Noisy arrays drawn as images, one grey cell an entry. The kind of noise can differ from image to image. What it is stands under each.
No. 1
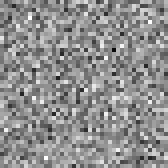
independent entries
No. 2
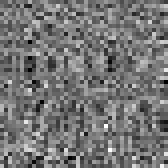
low rank plus noise
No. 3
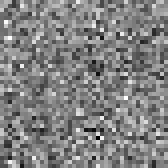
low rank plus noise
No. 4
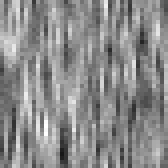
streaked along the columns
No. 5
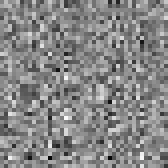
low rank plus noise
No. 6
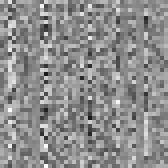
columns of uneven size
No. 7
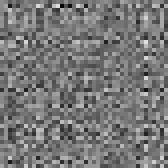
low rank plus noise
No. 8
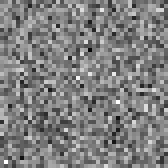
independent entries
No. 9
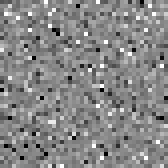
heavy tails
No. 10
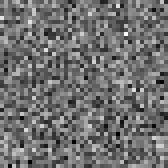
independent entries
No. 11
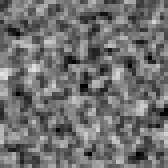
blotchy
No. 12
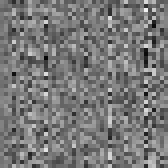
columns of uneven size
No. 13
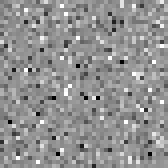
heavy tails
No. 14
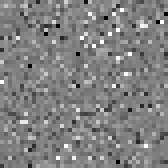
heavy tails
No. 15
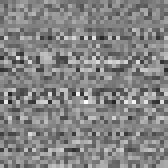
rows of uneven size
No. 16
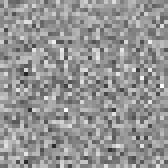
low rank plus noise
